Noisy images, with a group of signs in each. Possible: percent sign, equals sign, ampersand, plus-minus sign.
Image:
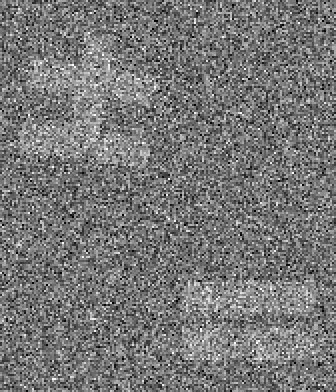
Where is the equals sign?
bottom right
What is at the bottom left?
nothing
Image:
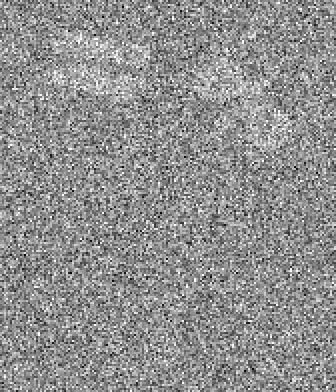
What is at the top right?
percent sign
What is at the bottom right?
nothing
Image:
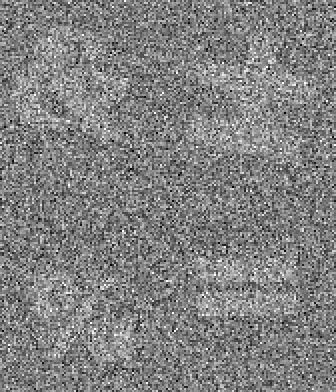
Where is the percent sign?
bottom left
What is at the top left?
ampersand
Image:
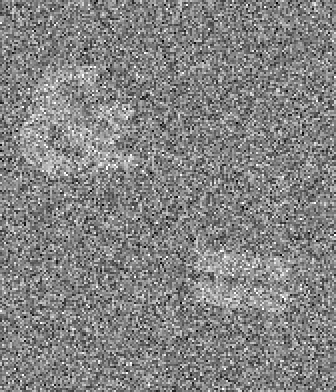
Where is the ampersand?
top left
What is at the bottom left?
nothing
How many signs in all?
2
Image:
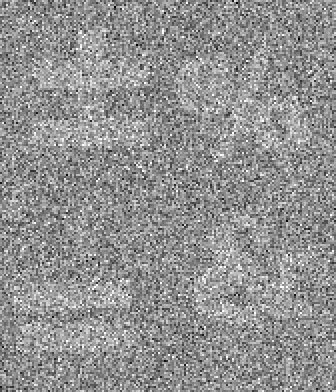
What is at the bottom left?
equals sign
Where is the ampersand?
bottom right
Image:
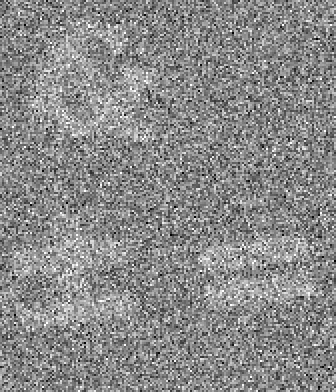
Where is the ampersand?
top left
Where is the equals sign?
bottom right
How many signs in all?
3
